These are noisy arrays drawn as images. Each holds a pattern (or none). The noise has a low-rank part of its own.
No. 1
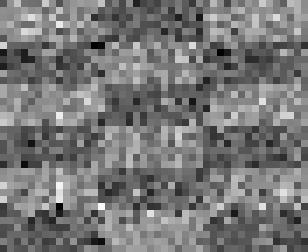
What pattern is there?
a checkerboard
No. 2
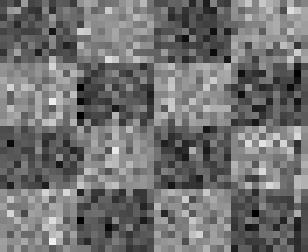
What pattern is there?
a checkerboard
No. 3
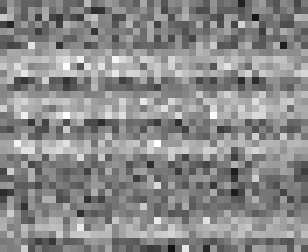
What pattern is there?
bands of rows
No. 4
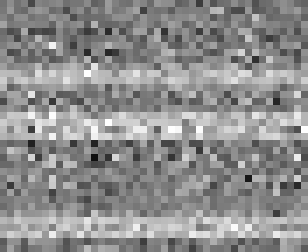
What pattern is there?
bands of rows
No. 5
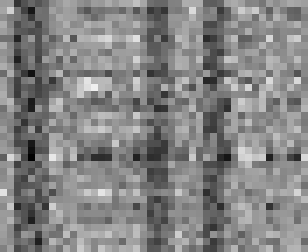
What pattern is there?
bands of columns
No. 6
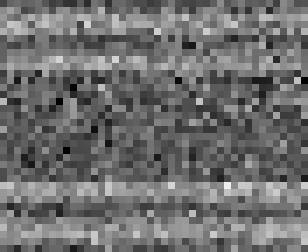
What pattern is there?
bands of rows
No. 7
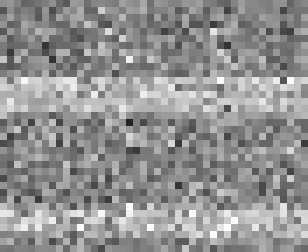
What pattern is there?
bands of rows
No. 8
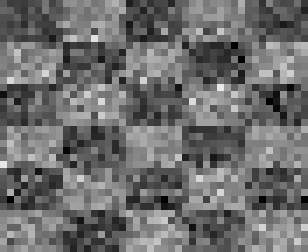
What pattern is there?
a checkerboard
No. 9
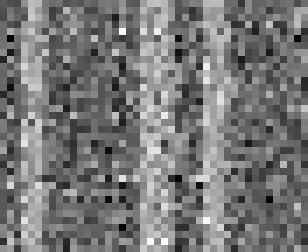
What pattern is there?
bands of columns
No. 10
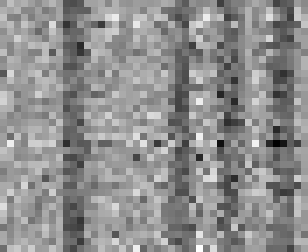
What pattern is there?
bands of columns
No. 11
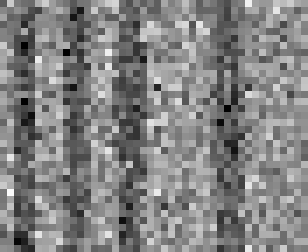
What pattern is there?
bands of columns
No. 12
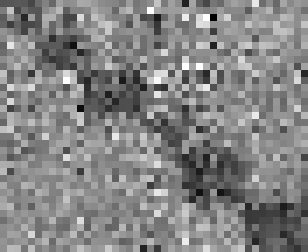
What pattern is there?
blocks along the diagonal
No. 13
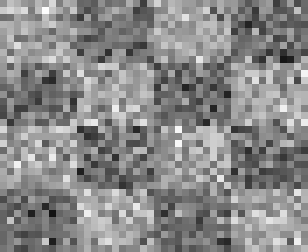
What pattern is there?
a checkerboard
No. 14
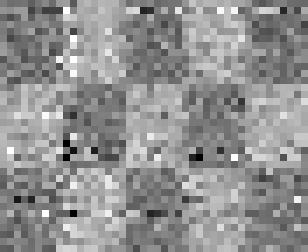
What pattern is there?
a checkerboard
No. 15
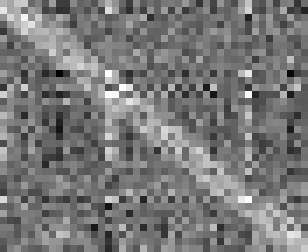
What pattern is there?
a diagonal band
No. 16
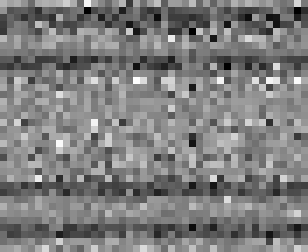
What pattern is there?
bands of rows
